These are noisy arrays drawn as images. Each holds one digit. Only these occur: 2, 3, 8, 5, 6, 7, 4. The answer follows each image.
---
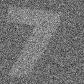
7
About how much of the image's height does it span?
nearly all
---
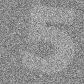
5
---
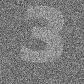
3
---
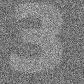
3
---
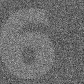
6
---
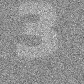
3
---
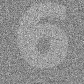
6
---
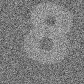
8
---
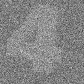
4
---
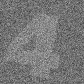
4
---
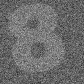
8
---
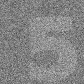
5
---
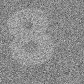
8
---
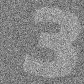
3
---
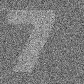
7
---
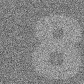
8
